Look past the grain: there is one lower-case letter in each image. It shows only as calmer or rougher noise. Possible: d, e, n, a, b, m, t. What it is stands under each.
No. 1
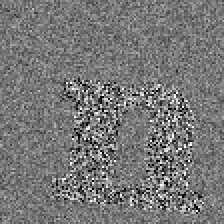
n
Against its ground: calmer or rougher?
rougher
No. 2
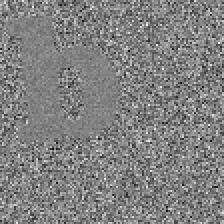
b
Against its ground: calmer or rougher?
calmer
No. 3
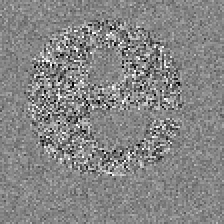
e
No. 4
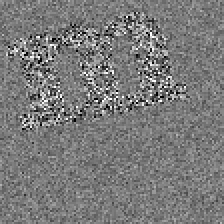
m
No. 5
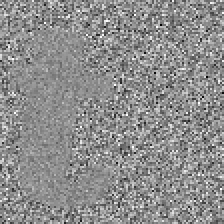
t
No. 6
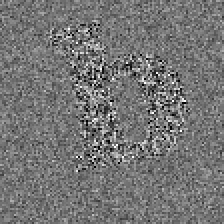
b
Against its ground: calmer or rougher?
rougher
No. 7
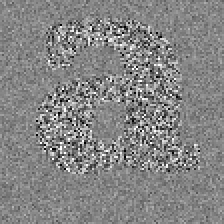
a
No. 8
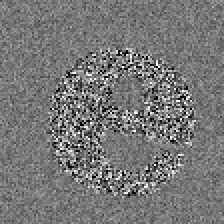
e
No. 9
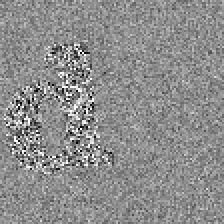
d
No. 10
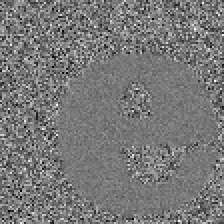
e
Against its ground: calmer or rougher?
calmer
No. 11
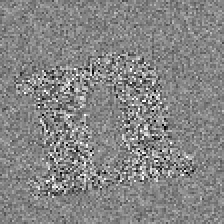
n
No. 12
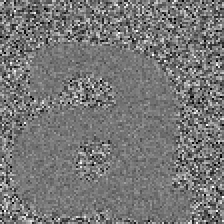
a
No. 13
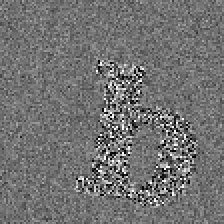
b
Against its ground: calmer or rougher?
rougher
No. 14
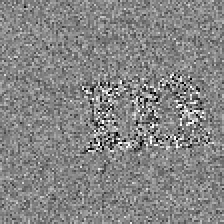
m
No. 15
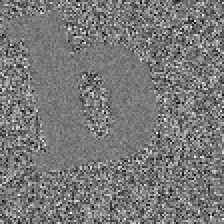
b
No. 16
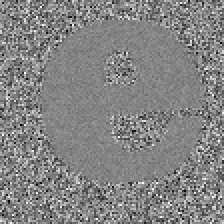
e
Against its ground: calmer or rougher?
calmer
